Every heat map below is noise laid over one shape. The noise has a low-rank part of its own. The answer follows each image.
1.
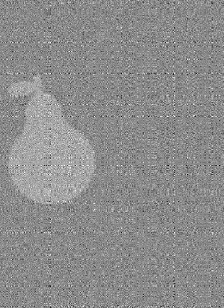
pear
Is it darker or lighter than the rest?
lighter
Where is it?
middle left
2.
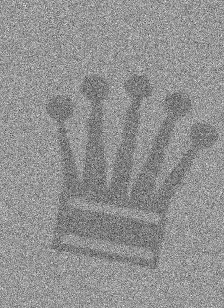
chess queen
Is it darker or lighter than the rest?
darker
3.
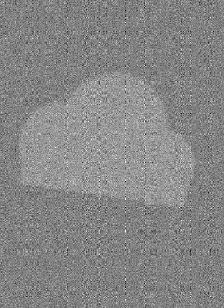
cloud
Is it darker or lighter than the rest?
lighter
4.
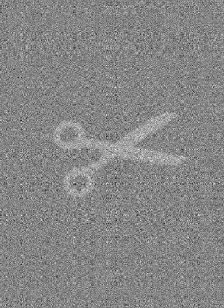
pair of scissors
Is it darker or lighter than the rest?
lighter
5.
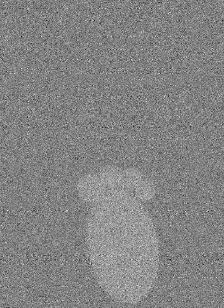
footprint
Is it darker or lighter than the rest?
lighter
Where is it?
bottom middle
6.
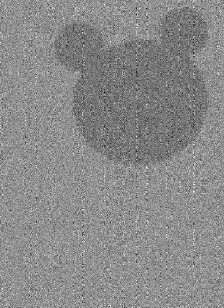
bear's head
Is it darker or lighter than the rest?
darker
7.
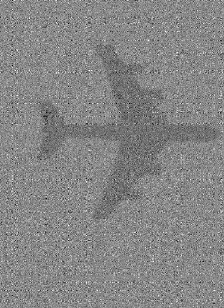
airplane
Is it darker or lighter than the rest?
darker
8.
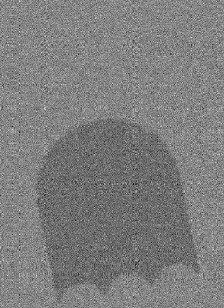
ghost
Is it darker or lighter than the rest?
darker
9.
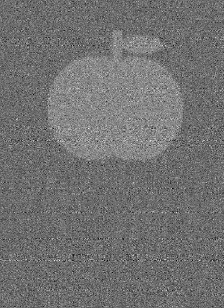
apple
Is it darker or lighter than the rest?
lighter
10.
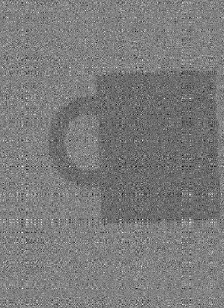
cup
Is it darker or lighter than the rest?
darker
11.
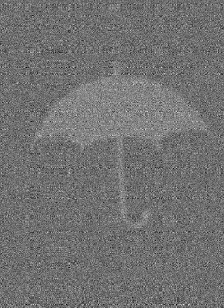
umbrella
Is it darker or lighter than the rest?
lighter
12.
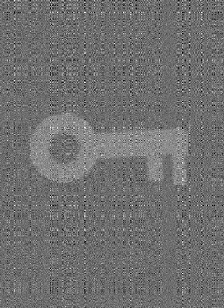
key
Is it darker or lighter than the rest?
lighter
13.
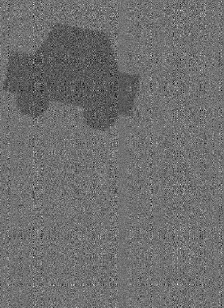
car
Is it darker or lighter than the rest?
darker
